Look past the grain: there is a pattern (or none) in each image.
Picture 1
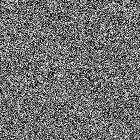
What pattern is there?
only noise
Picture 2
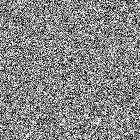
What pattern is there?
only noise
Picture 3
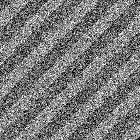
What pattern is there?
diagonal stripes
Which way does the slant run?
bottom left to top right
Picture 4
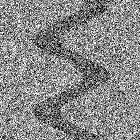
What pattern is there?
a wavy band
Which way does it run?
top to bottom
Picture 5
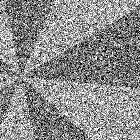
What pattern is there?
spokes from one point
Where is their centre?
middle left
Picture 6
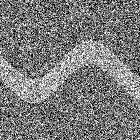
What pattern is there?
a wavy band
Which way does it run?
left to right
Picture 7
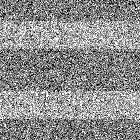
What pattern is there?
horizontal stripes
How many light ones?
2
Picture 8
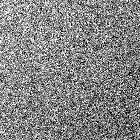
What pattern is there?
a smooth slope
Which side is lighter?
top left
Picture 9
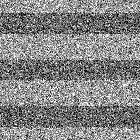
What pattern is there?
horizontal stripes
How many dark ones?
3
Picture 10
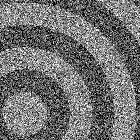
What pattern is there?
rings round one point
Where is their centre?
bottom left
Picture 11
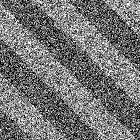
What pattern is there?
diagonal stripes
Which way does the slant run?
top left to bottom right
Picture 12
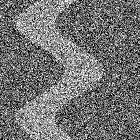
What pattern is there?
a wavy band
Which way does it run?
top to bottom
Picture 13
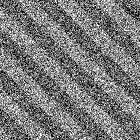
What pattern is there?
diagonal stripes
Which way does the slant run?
top left to bottom right
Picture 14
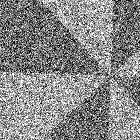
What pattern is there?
spokes from one point
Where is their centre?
middle right
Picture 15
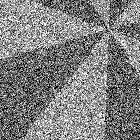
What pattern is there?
spokes from one point
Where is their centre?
top right
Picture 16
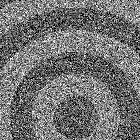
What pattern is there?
rings round one point
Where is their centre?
bottom middle
